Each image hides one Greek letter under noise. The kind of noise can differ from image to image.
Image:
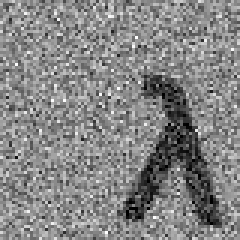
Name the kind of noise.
independent entries
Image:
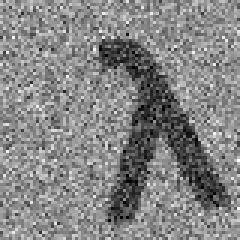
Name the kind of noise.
independent entries
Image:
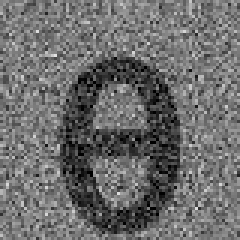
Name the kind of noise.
low rank plus noise
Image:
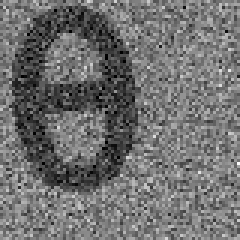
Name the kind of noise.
independent entries
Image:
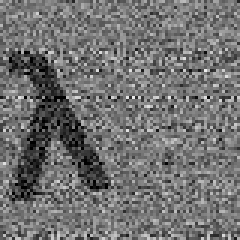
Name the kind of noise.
rows of uneven size
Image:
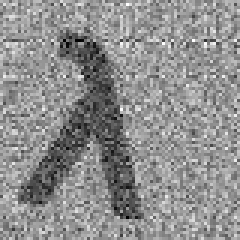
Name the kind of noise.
low rank plus noise
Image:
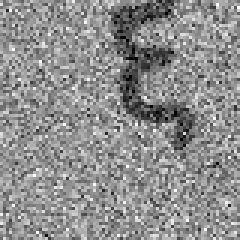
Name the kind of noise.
independent entries
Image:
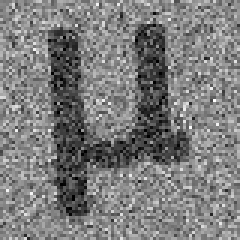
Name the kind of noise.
independent entries
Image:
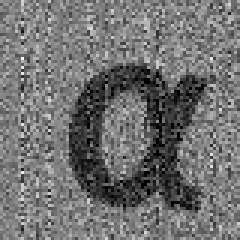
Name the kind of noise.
columns of uneven size
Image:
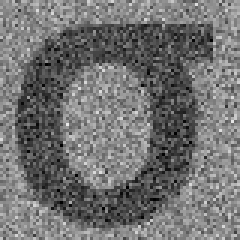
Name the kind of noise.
independent entries
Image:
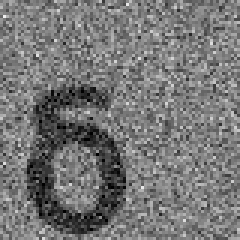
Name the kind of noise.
independent entries
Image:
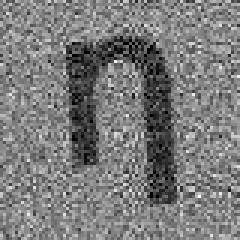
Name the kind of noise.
low rank plus noise
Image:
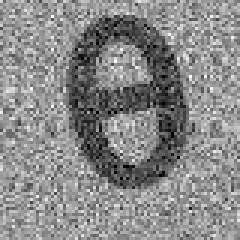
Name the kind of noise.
low rank plus noise
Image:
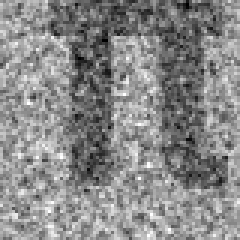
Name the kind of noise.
blotchy
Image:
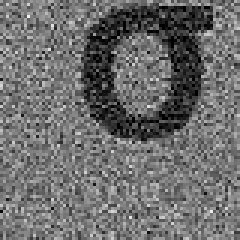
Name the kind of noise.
low rank plus noise
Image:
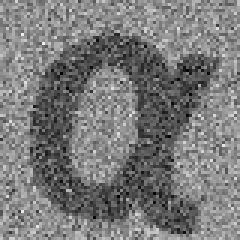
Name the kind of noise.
independent entries
